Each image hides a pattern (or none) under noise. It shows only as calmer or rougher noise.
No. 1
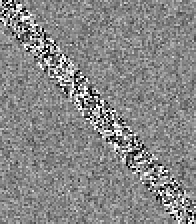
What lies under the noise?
a diagonal band
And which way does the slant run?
top left to bottom right
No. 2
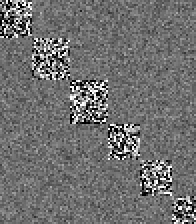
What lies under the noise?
blocks along the diagonal
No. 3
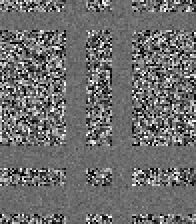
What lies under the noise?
bands of rows crossing bands of columns
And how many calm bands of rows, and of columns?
3 and 2
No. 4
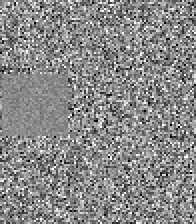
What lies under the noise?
one block
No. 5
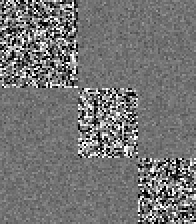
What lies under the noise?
blocks along the diagonal
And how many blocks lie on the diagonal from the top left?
3
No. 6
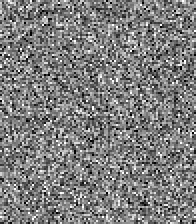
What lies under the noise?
only noise
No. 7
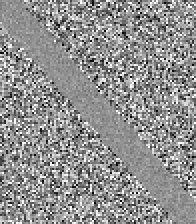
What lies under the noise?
a diagonal band
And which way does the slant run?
top left to bottom right
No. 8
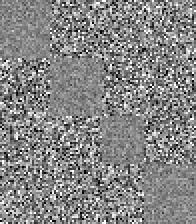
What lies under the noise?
blocks along the diagonal
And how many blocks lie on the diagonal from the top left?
4
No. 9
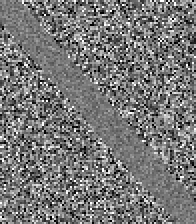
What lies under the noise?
a diagonal band
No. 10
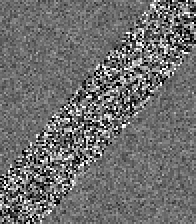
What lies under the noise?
a diagonal band
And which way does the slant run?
bottom left to top right
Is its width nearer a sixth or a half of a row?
a half
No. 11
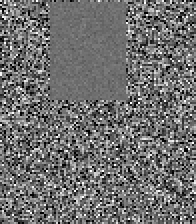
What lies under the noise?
one block
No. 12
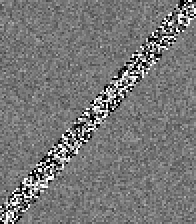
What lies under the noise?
a diagonal band
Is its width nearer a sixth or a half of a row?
a sixth
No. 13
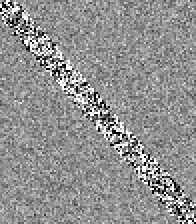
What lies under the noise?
a diagonal band
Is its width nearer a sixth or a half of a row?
a sixth
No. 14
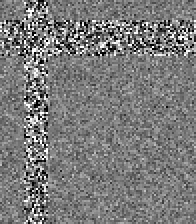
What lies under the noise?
bands of rows crossing bands of columns
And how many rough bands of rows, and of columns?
1 and 1
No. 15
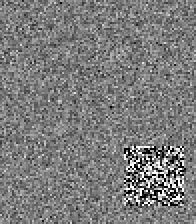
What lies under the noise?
one block
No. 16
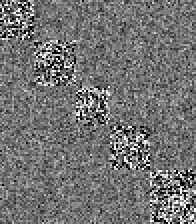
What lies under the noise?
blocks along the diagonal
